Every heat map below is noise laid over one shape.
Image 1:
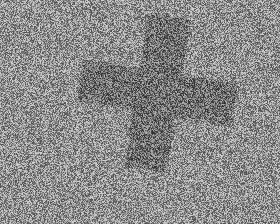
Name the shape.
cross
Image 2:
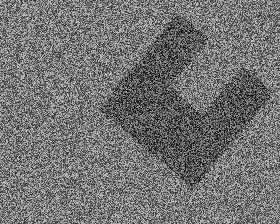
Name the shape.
square with a notch
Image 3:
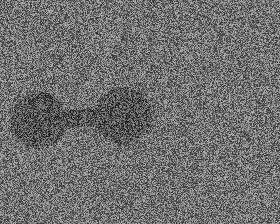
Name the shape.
dumbbell
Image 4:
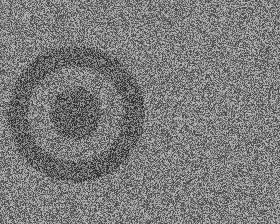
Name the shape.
bullseye
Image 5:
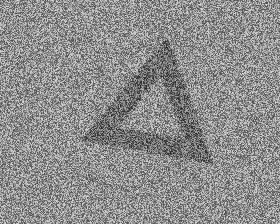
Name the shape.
triangle frame
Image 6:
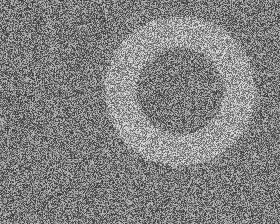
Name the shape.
ring
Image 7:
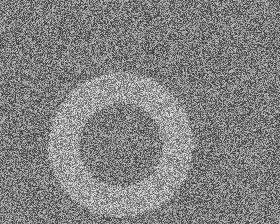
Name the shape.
ring
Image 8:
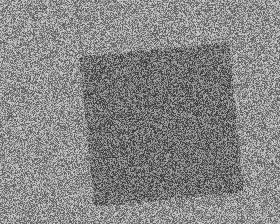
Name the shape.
square
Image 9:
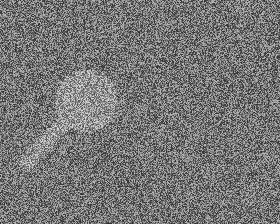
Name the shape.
lollipop
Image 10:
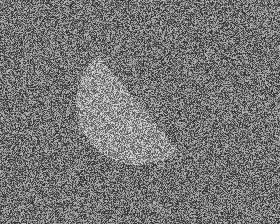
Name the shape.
half disc
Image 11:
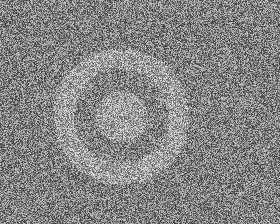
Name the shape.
bullseye
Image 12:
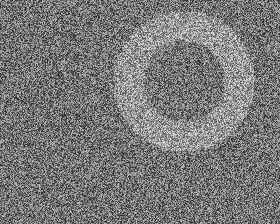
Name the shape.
ring
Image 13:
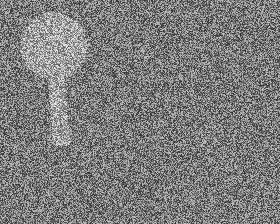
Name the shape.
lollipop
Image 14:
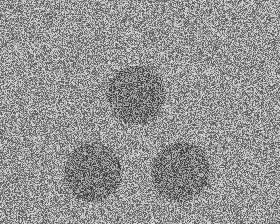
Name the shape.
three dots
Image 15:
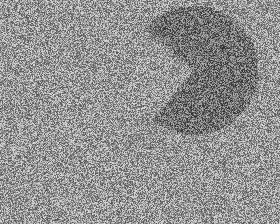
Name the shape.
disc with a wedge cut out
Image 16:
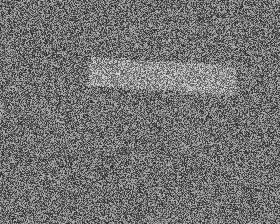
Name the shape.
bar
